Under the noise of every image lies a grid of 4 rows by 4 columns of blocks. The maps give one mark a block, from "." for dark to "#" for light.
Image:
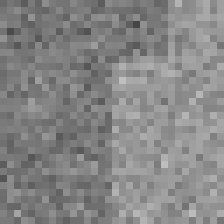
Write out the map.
...#
..##
..##
..##
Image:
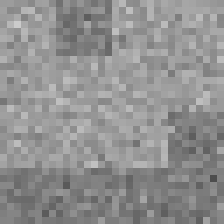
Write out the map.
#.##
####
###.
....
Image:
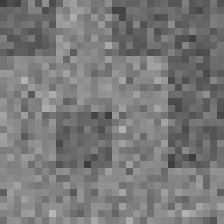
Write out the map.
.#..
###.
#.#.
####
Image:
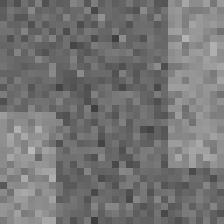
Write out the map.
...#
...#
#..#
#...
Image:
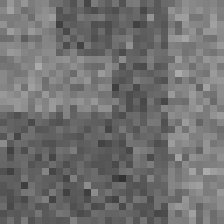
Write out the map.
#..#
##.#
...#
...#
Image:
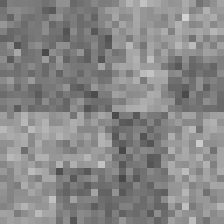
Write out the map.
..##
..#.
##.#
#..#
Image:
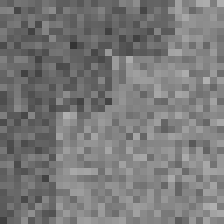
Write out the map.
...#
..##
.###
.###
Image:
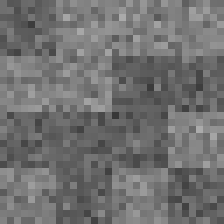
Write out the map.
.###
##..
...#
#.#.
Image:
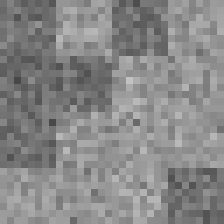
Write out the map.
.#.#
..##
.###
###.
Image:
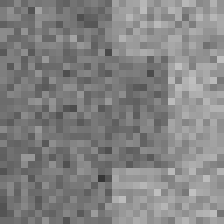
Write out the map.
..##
...#
...#
..##
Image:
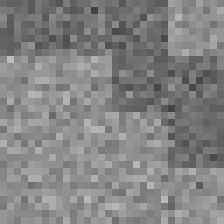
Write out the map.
...#
##..
###.
####
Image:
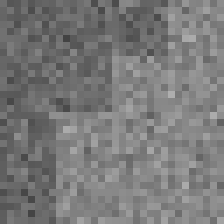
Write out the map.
...#
..##
.###
.###
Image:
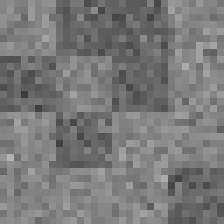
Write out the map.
#..#
.#.#
#.##
###.
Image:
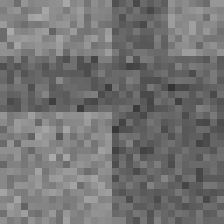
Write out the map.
##.#
....
##..
##..
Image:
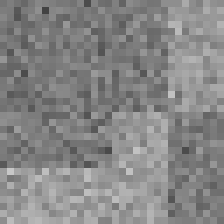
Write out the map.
...#
...#
..#.
###.
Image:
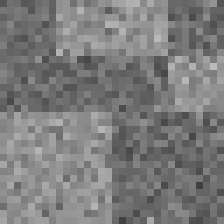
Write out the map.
.##.
...#
##..
##..
